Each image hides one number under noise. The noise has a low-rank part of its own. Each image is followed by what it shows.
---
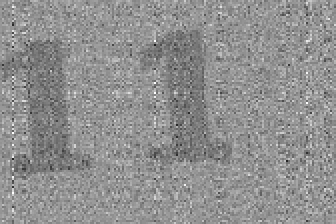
11
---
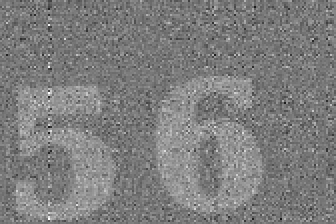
56
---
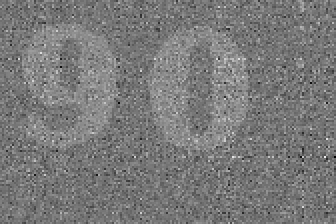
90
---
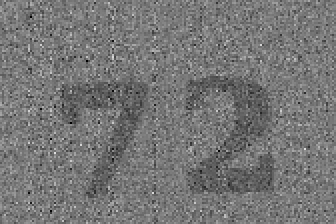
72
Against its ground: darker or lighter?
darker
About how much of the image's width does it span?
two thirds
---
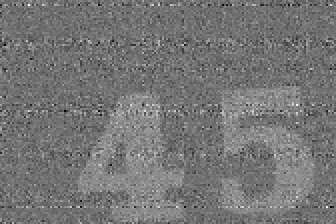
45
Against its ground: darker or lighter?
lighter
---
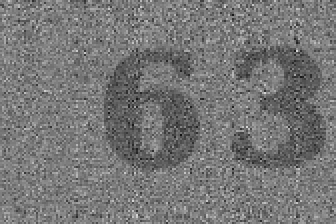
63
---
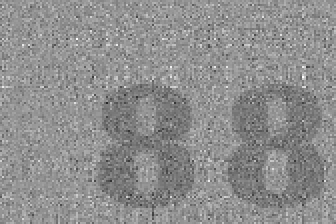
88
